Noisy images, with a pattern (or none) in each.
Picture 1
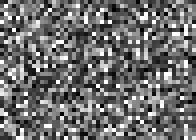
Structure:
only noise
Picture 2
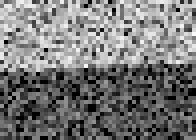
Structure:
a sharp edge
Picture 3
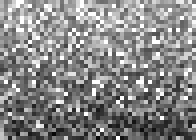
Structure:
a smooth slope
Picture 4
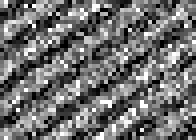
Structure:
diagonal stripes
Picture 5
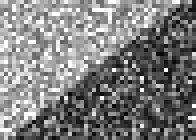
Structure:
a sharp edge
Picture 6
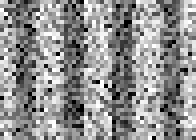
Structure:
vertical stripes
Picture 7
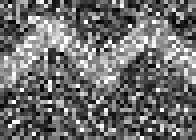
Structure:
a wavy band
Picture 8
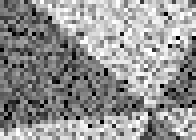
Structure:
spokes from one point
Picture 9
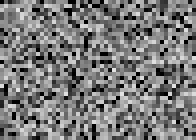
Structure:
only noise
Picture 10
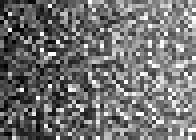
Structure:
a smooth slope
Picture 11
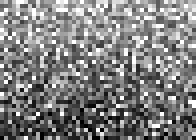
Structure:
a smooth slope
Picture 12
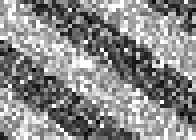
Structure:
diagonal stripes
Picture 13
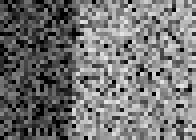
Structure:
a sharp edge
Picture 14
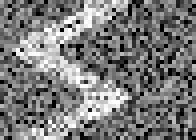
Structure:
a wavy band
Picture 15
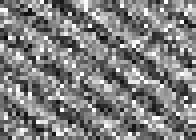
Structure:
diagonal stripes
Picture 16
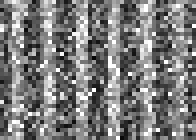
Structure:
vertical stripes
